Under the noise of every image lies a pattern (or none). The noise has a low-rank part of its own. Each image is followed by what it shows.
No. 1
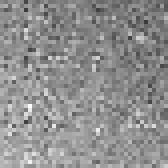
a smooth slope
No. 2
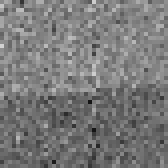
a sharp edge
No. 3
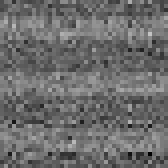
horizontal stripes
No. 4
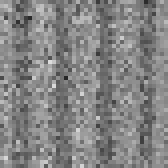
vertical stripes
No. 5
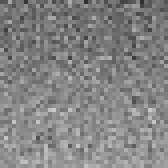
a smooth slope
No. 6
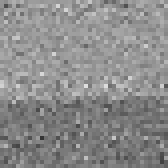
a sharp edge
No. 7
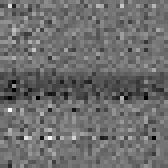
one horizontal stripe
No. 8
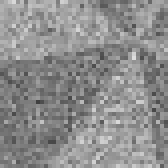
spokes from one point
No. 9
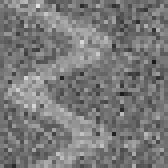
a wavy band
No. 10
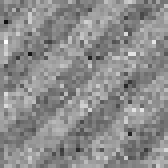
diagonal stripes
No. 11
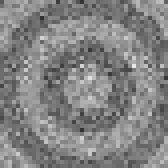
rings round one point
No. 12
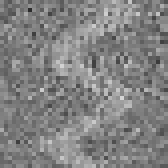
a wavy band
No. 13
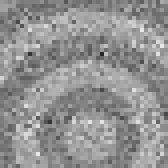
rings round one point
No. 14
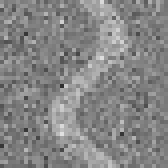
a wavy band
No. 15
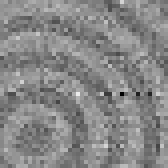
rings round one point
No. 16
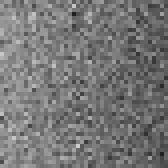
a smooth slope
